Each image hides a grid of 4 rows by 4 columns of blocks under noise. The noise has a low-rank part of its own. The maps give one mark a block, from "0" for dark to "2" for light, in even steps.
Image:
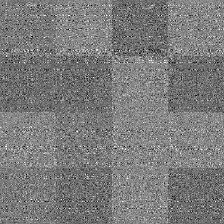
1202
0020
2122
1020
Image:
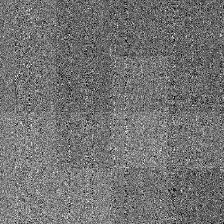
1000
1010
2121
2210
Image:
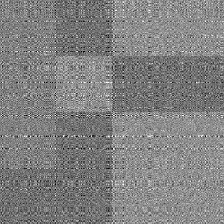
1022
1200
1022
0022
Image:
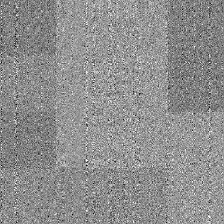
0220
1220
0222
1112
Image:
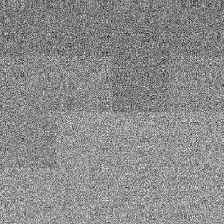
0000
1101
1222
2222
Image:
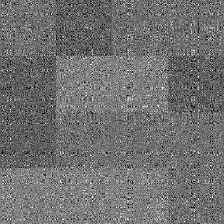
1011
0220
0111
2221
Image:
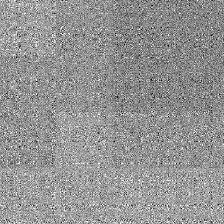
2100
1100
1211
2222
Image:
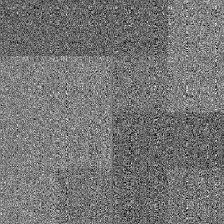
0002
2212
2200
2101
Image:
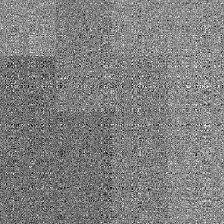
2122
0112
0012
0012
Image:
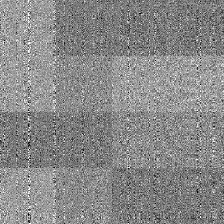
2000
2122
0011
2100
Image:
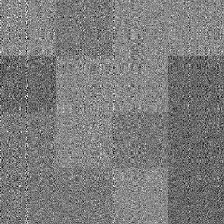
2122
0220
1210
1120
